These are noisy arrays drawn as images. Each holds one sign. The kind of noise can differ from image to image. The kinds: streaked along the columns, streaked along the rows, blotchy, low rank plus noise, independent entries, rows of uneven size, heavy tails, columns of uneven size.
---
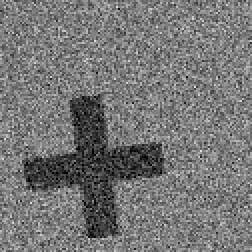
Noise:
independent entries
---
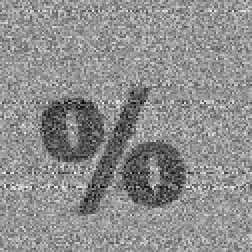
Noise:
rows of uneven size
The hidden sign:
percent sign
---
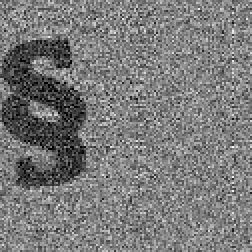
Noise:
low rank plus noise
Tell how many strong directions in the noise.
two
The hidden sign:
section sign
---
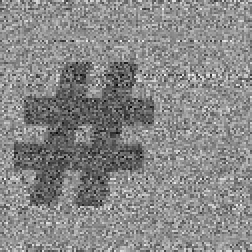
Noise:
rows of uneven size
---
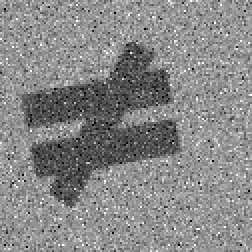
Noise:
heavy tails
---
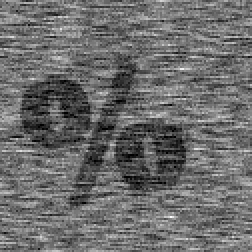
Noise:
streaked along the rows
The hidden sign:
percent sign
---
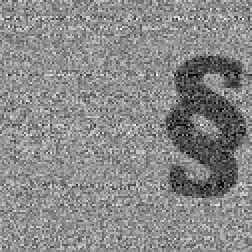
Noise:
rows of uneven size
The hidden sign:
section sign
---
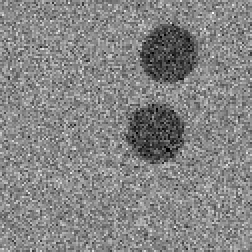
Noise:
independent entries
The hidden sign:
colon
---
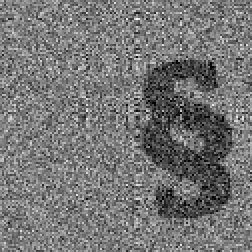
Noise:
low rank plus noise
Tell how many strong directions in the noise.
one
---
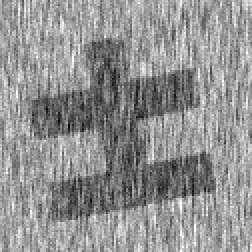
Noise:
streaked along the columns
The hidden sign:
plus-minus sign
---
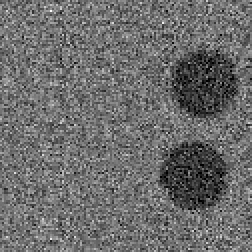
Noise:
low rank plus noise
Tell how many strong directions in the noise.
five to eight
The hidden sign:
colon
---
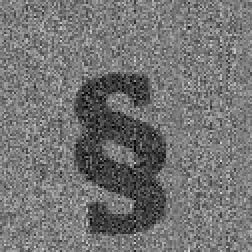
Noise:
columns of uneven size
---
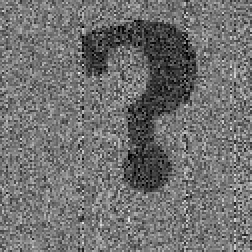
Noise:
columns of uneven size
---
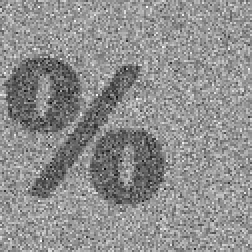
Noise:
independent entries
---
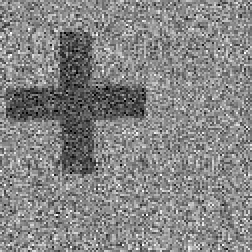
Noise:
low rank plus noise
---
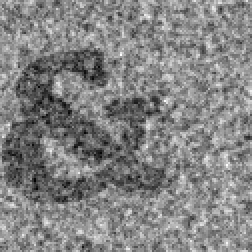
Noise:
blotchy
